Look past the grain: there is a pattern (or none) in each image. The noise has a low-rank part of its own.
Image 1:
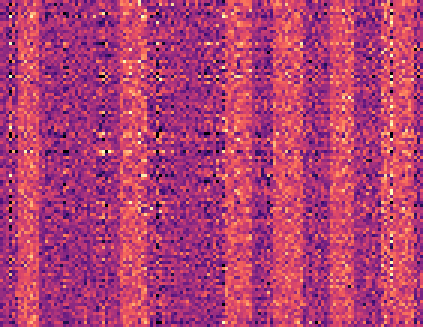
bands of columns
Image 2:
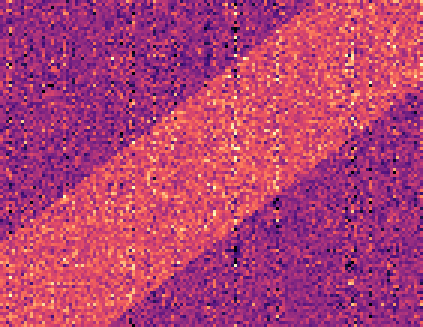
a diagonal band
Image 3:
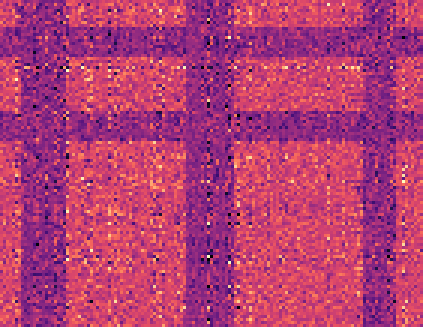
bands of rows crossing bands of columns
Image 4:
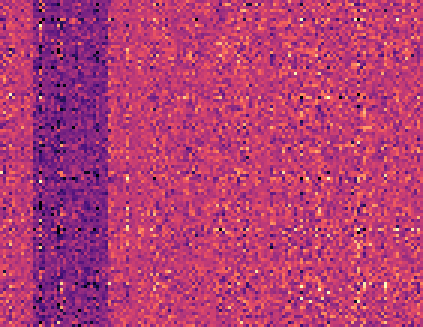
one band of columns
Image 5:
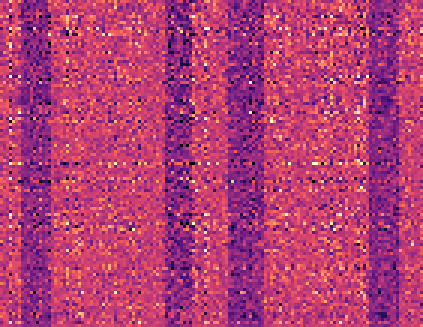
bands of columns
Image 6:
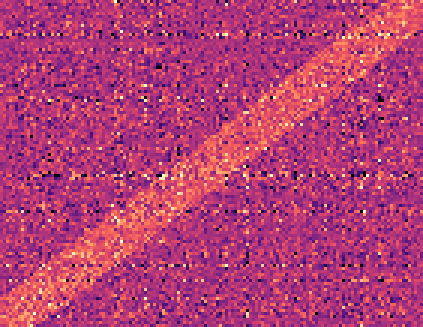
a diagonal band
